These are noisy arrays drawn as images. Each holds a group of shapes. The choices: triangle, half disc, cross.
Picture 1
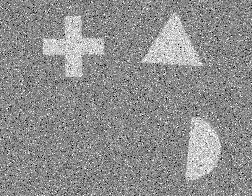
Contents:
top left: light cross; top right: light triangle; bottom right: light half disc
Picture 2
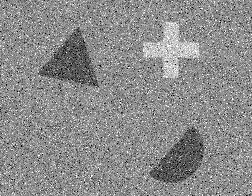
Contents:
top left: dark triangle; top right: light cross; bottom right: dark half disc
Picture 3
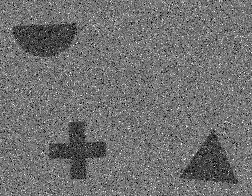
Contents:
top left: dark half disc; bottom left: dark cross; bottom right: dark triangle
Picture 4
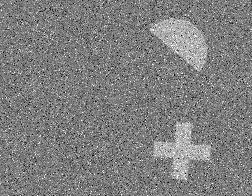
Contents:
top right: light half disc; bottom right: light cross
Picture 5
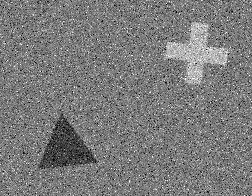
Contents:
top right: light cross; bottom left: dark triangle
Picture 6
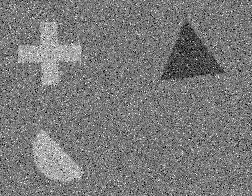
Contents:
top left: light cross; top right: dark triangle; bottom left: light half disc
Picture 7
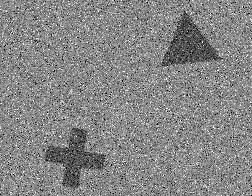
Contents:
top right: dark triangle; bottom left: dark cross
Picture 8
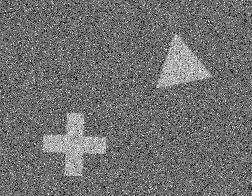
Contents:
top right: light triangle; bottom left: light cross
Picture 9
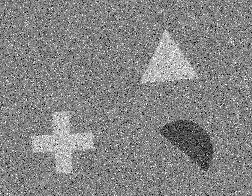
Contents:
top right: light triangle; bottom left: light cross; bottom right: dark half disc
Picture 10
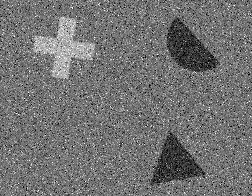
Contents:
top left: light cross; top right: dark half disc; bottom right: dark triangle
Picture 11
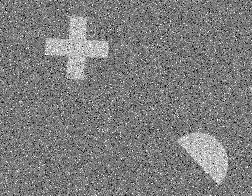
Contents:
top left: light cross; bottom right: light half disc
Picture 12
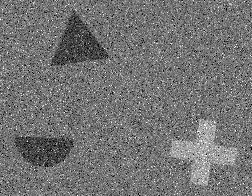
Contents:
top left: dark triangle; bottom left: dark half disc; bottom right: light cross
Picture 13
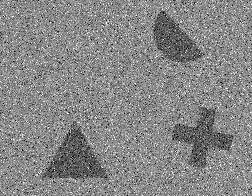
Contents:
top right: dark half disc; bottom left: dark triangle; bottom right: dark cross
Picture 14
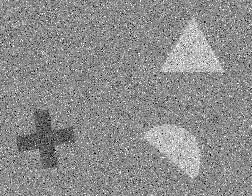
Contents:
top right: light triangle; bottom left: dark cross; bottom right: light half disc
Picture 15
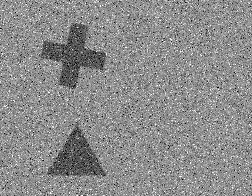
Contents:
top left: dark cross; bottom left: dark triangle
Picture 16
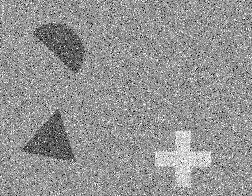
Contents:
top left: dark half disc; bottom left: dark triangle; bottom right: light cross
